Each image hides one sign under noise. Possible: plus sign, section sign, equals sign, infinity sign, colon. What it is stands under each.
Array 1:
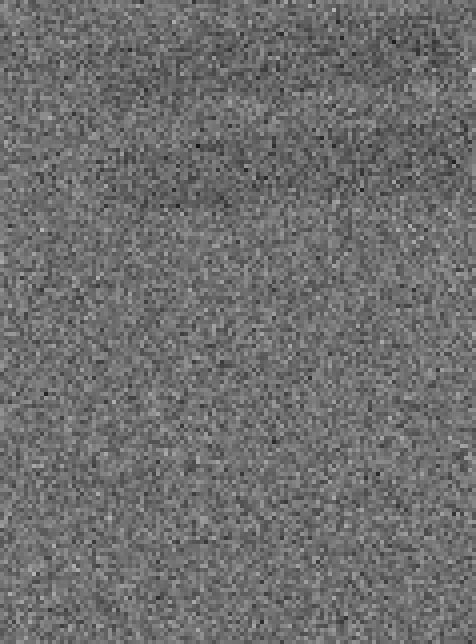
equals sign
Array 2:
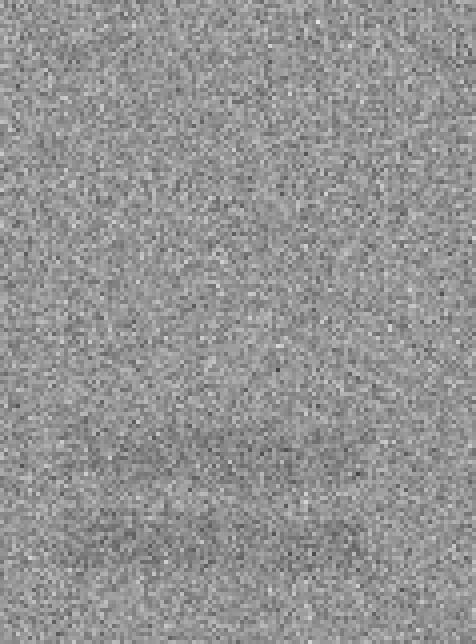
equals sign
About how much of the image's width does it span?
two thirds
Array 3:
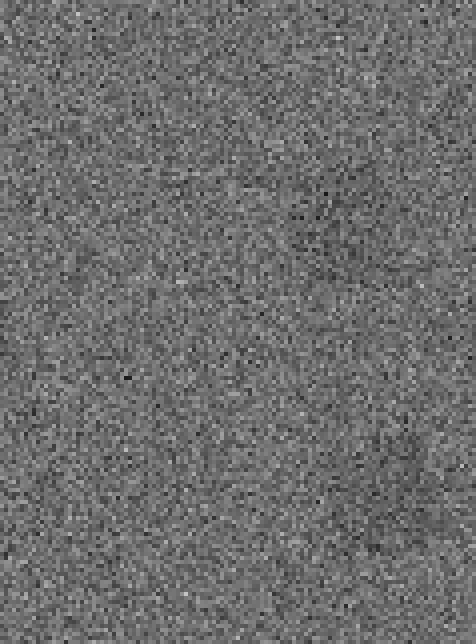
colon
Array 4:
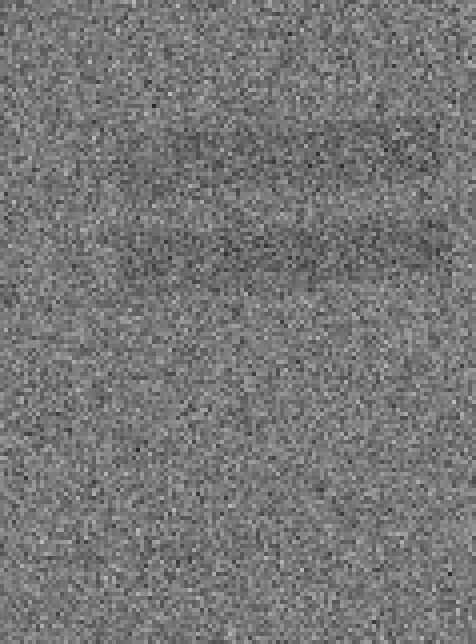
equals sign
